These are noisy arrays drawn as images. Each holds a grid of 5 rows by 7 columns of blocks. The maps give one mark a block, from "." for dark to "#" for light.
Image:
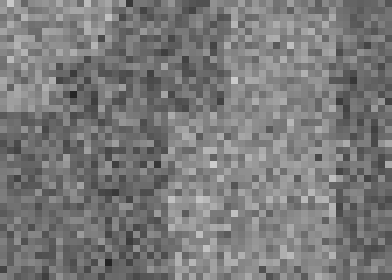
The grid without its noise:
# # . . # # .
# . . . # # .
. . . # # # .
. . . # # # .
. . . # # # .
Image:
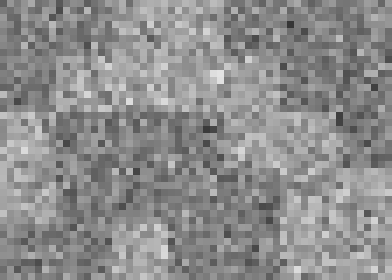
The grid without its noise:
. . # # . . .
. # # # # . .
# . . . # # .
# . . . . # #
. . # . . # #
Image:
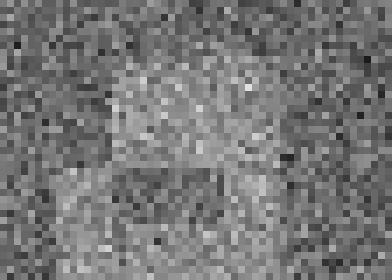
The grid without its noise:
. . . . . . .
. . # # # . .
. . # # # . .
. # . . # . .
. # # # # . .
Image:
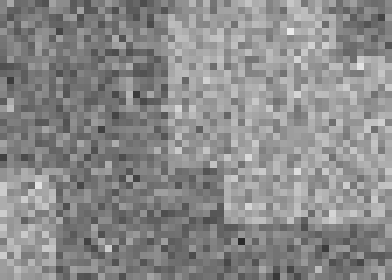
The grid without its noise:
. . . # # # .
. . . # # # #
. . . # # # #
# . . . # # #
# . . . . . .
